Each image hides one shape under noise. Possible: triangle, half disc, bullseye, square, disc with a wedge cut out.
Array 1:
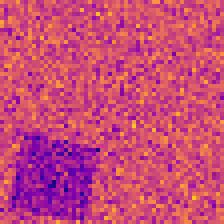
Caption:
dark square, bottom left
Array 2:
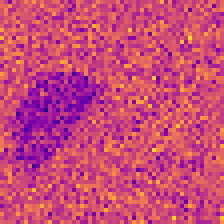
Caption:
dark half disc
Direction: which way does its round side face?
up and left
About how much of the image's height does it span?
half
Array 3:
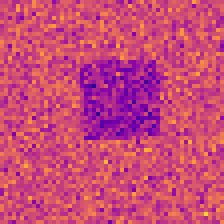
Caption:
dark square, centre
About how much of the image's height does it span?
a third
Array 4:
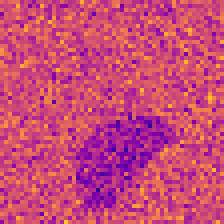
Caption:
dark half disc
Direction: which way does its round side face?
up and left
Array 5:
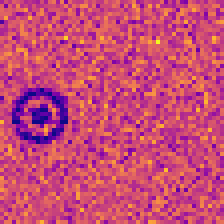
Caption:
dark bullseye, middle left
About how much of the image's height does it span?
a quarter
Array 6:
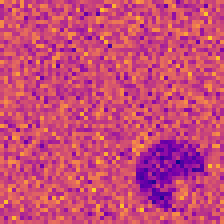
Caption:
dark disc with a wedge cut out, bottom right
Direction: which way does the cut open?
down and right
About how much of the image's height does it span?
a third
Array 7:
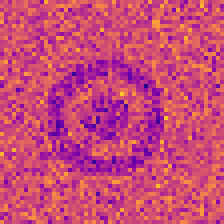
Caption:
dark bullseye
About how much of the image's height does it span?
half
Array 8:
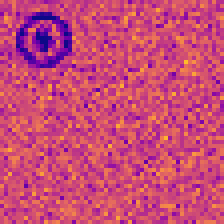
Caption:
dark bullseye, top left
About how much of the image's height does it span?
a quarter
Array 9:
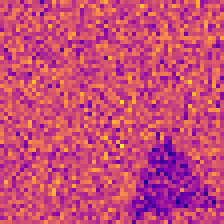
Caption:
dark triangle, bottom right
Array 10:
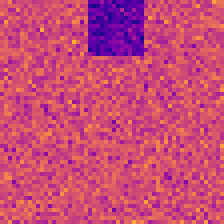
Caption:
dark square, top middle
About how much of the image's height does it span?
a quarter
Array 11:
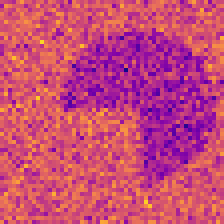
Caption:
dark disc with a wedge cut out
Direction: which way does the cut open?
down and left
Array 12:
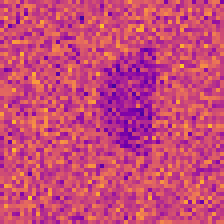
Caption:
dark half disc
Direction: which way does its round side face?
left
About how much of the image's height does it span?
half
